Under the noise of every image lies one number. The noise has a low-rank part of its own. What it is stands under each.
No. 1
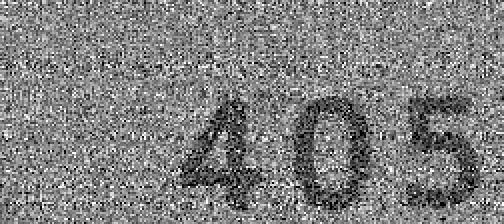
405
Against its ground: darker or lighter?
darker
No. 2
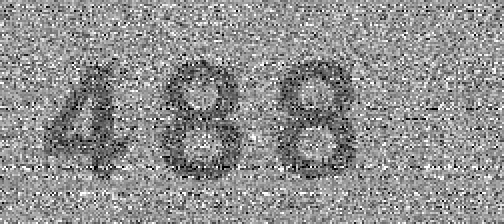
488
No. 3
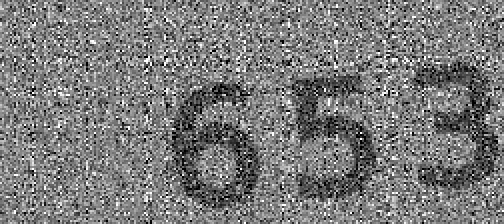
653
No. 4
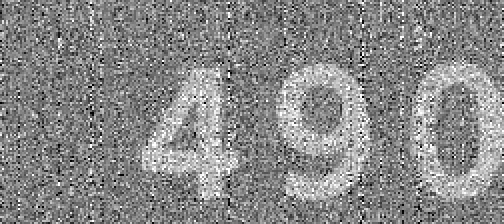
490
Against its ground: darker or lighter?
lighter
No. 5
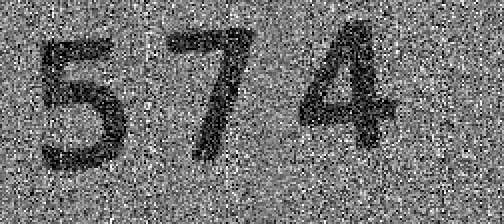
574
